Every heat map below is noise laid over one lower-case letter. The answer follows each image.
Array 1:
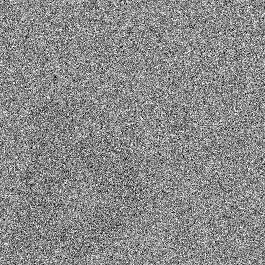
dark b
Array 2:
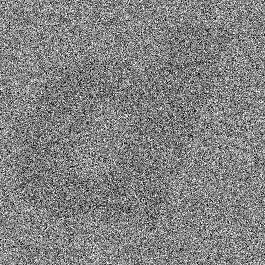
dark d
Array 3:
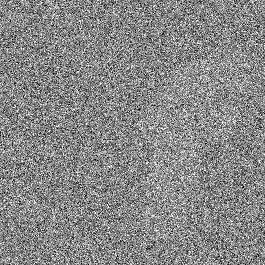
light f
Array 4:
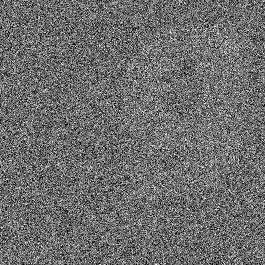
light g
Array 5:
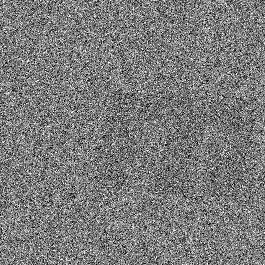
dark m
